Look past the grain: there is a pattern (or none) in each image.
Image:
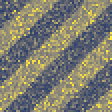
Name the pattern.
diagonal stripes
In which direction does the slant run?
bottom left to top right
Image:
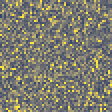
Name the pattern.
only noise
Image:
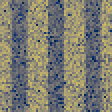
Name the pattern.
vertical stripes
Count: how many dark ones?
3
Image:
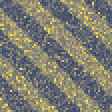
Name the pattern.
diagonal stripes
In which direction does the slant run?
top left to bottom right
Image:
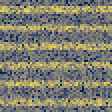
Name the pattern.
horizontal stripes
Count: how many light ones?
6
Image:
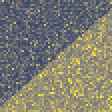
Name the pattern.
a sharp edge
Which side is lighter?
bottom right
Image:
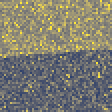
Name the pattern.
a sharp edge
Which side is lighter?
top
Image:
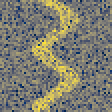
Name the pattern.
a wavy band
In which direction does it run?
top to bottom
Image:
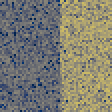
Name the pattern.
a sharp edge
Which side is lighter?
right
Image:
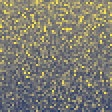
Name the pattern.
a smooth slope
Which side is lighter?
top
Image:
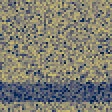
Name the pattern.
one horizontal stripe
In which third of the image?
bottom
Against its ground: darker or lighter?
darker
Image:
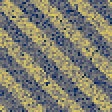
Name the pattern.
diagonal stripes
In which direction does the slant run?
top left to bottom right
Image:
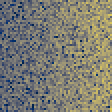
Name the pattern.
a smooth slope
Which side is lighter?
right
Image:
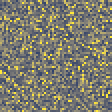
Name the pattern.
only noise
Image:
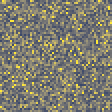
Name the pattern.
only noise
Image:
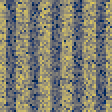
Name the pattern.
vertical stripes
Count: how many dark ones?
5
